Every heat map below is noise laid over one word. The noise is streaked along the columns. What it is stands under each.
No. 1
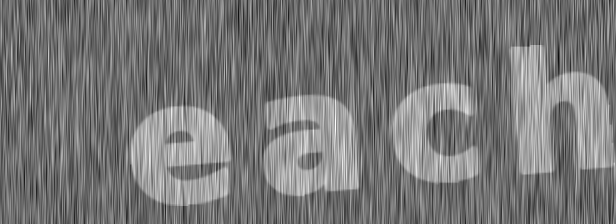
each
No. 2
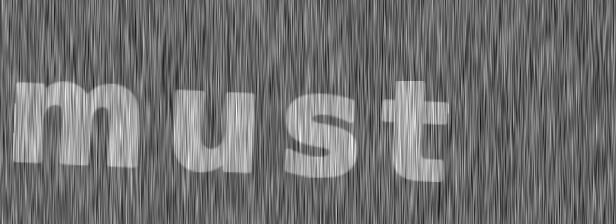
must
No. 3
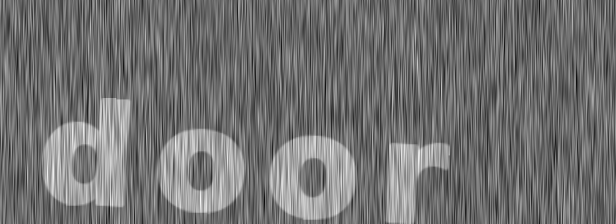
door
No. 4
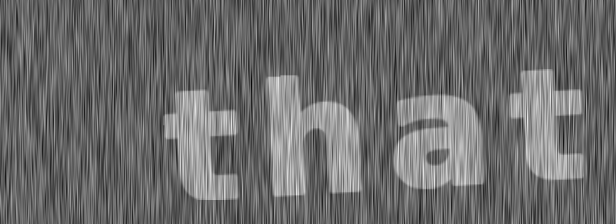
that
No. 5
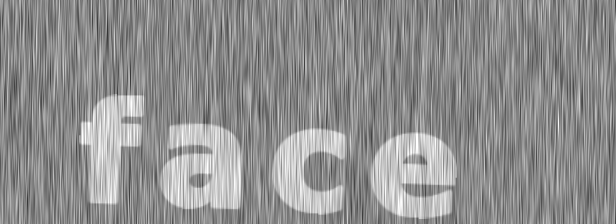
face
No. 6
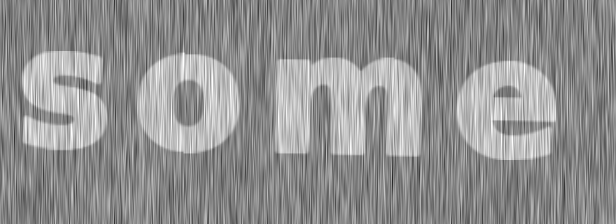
some
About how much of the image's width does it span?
nearly all
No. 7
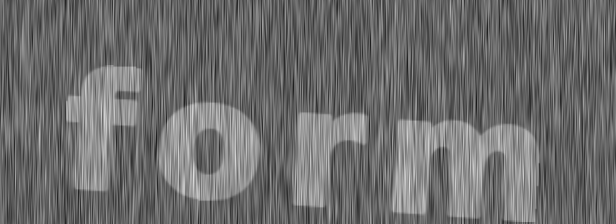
form
